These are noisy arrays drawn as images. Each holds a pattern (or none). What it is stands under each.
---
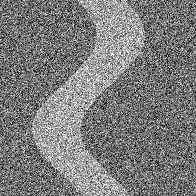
a wavy band
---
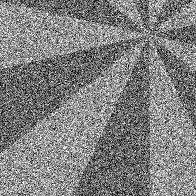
spokes from one point
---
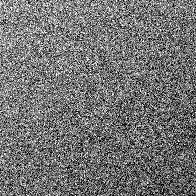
a smooth slope
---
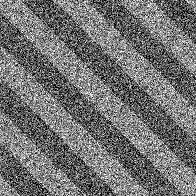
diagonal stripes
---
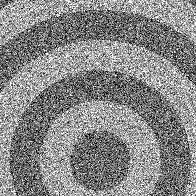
rings round one point
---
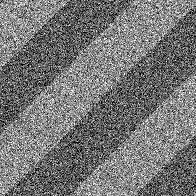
diagonal stripes
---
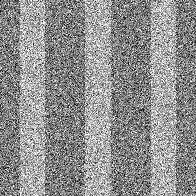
vertical stripes
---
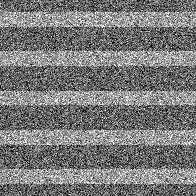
horizontal stripes
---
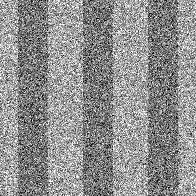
vertical stripes
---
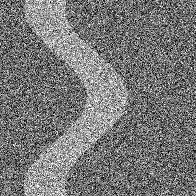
a wavy band
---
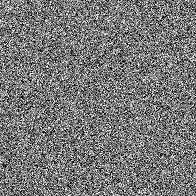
only noise
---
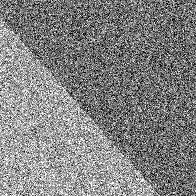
a sharp edge
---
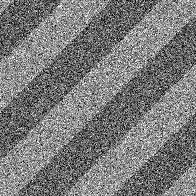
diagonal stripes
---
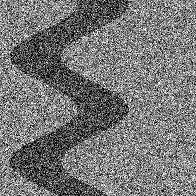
a wavy band
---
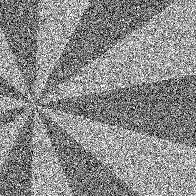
spokes from one point
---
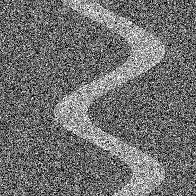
a wavy band
